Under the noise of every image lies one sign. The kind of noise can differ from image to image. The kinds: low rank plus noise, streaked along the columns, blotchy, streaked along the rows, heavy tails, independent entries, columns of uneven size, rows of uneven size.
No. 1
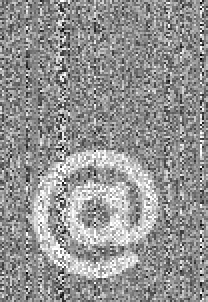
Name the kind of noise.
columns of uneven size
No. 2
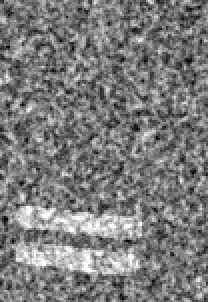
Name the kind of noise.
blotchy
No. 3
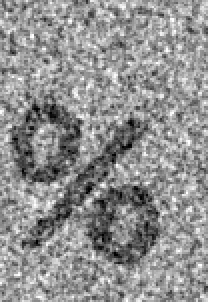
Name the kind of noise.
blotchy
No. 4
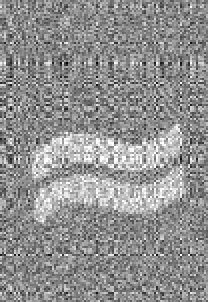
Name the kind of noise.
low rank plus noise
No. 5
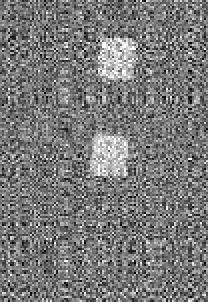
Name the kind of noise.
low rank plus noise
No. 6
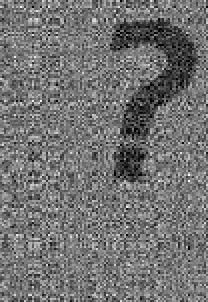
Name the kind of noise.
low rank plus noise
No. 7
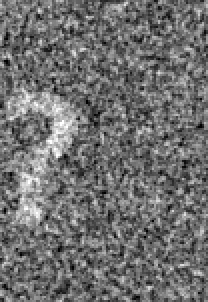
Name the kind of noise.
blotchy
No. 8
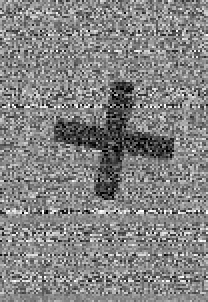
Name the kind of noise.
rows of uneven size
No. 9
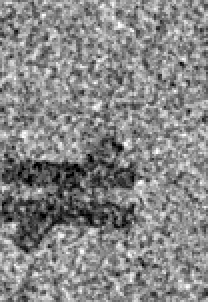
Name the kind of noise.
blotchy
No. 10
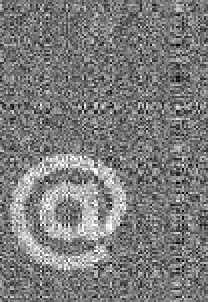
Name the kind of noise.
low rank plus noise
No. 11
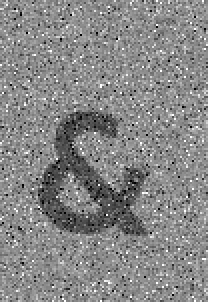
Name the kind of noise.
heavy tails
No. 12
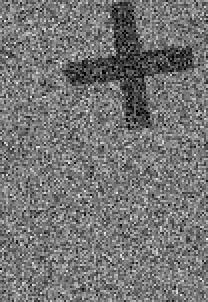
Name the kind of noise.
independent entries
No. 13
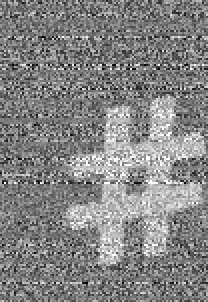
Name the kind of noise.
rows of uneven size
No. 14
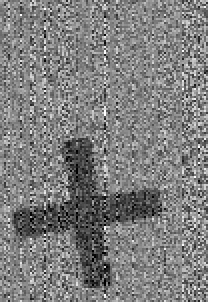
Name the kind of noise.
columns of uneven size
